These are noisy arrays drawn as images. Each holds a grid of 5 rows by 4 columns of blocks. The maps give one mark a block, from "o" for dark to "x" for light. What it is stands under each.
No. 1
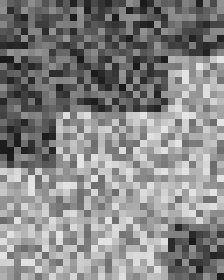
oooo
ooox
oxxx
xxxx
xxxo
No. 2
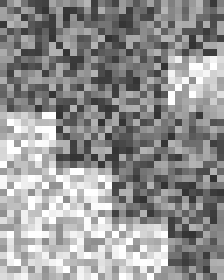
oooo
ooox
xooo
xxoo
xxxo
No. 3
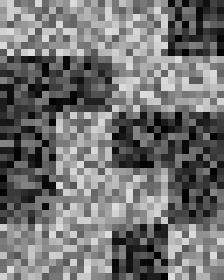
xxxo
ooxx
oxoo
oxxo
xxox
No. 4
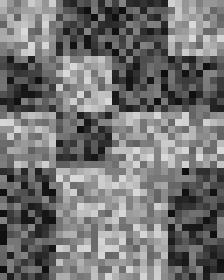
xoox
oxoo
xoxx
oxxo
oxxo
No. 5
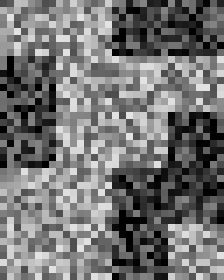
xxoo
oxxx
oxxo
xxoo
xxox
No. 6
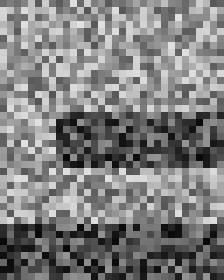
xxxx
xxxx
xooo
xxxx
oooo
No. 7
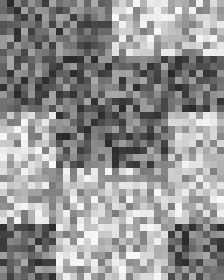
ooxx
oooo
xoox
xxxx
oxxo
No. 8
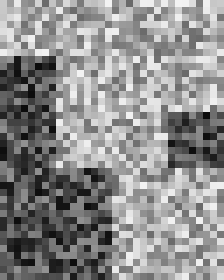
xxxx
oxxx
oxxo
ooxx
ooxx
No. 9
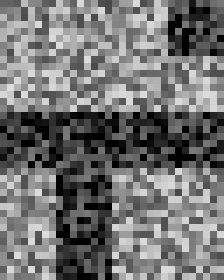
xxxo
xxxx
oooo
xoxx
xoxx
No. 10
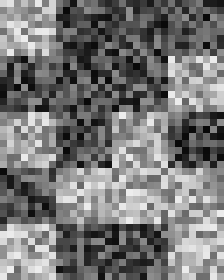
xooo
ooox
xoxo
oxxx
xoox
